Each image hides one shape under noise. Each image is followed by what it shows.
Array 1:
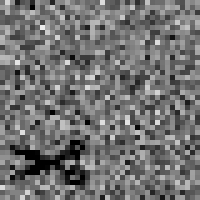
pair of scissors
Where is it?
bottom left
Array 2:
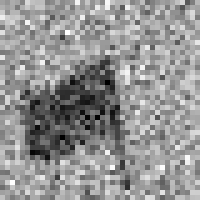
flag
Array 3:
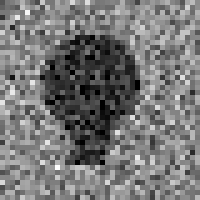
light bulb
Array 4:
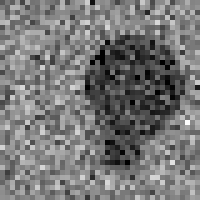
light bulb
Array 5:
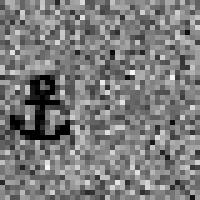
anchor
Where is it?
middle left
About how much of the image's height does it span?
a third
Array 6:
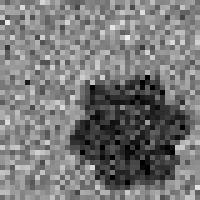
flower
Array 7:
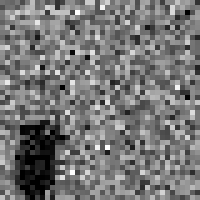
footprint
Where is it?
bottom left
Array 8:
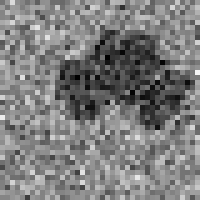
car
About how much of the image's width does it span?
two thirds
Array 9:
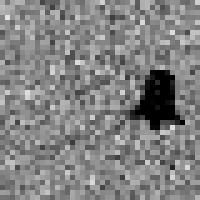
bell
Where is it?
middle right
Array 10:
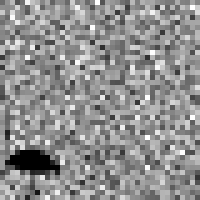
umbrella
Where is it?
bottom left
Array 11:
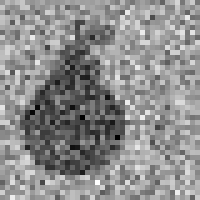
pear
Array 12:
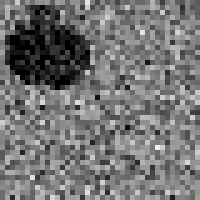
apple
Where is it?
top left
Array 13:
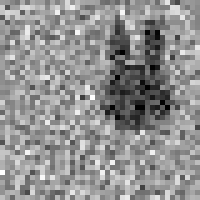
rabbit's head
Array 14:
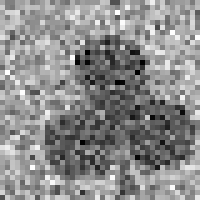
club
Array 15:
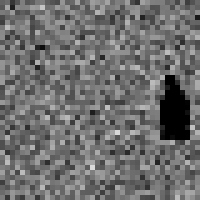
bottle
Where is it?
middle right
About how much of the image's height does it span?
a third
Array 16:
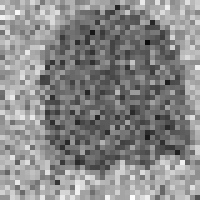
ghost
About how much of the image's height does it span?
nearly all
